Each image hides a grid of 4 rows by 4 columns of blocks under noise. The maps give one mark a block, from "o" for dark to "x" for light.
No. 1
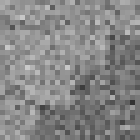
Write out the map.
xxxx
xxxo
xxoo
xooo
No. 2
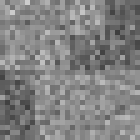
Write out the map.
xxxo
xxoo
oxxx
oxxx
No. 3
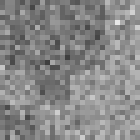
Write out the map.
ooox
ooox
xoxx
oxxx
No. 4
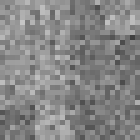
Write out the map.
xxox
xxoo
xxoo
oxoo
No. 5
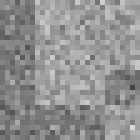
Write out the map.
oxxx
oxxx
oxxo
ooox
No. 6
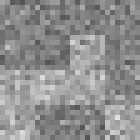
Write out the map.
oooo
ooxo
xxxo
xoox
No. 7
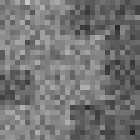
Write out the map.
xxoo
xxxo
oxxo
xxoo
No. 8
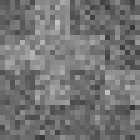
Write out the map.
oxoo
xxxo
oxox
oooo
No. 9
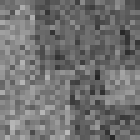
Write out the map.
xooo
xooo
xxox
xxoo
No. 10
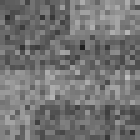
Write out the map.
ooxx
oooo
xxxx
xooo
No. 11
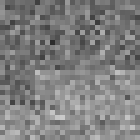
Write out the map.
oooo
oooo
oxxx
xxxx
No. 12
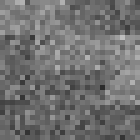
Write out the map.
xxoo
oxxx
ooox
oooo
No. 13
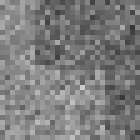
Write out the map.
xooo
xooo
xxxo
xxxo
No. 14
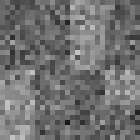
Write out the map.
ooxo
ooxo
xoox
xooo
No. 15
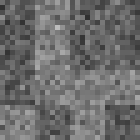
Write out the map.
oxoo
oxoo
oxxx
xoxo
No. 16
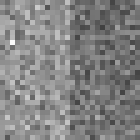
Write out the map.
xxoo
xxoo
xxoo
xxoo
